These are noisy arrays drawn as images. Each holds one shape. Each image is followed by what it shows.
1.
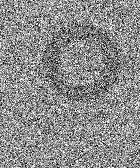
ring
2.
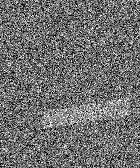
bar
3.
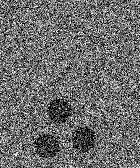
three dots
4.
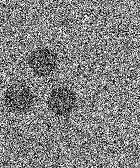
three dots
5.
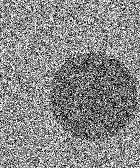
disc
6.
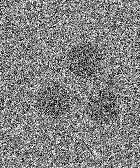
three dots
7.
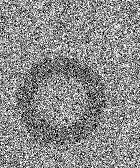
ring
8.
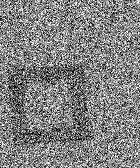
square frame
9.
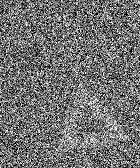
triangle frame
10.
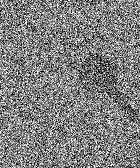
lollipop
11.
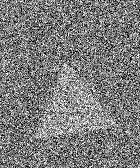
triangle
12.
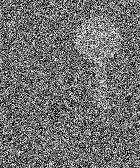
lollipop
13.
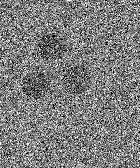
three dots
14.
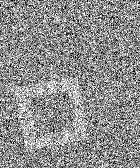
square frame
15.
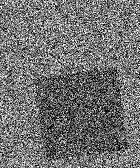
square
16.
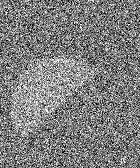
half disc
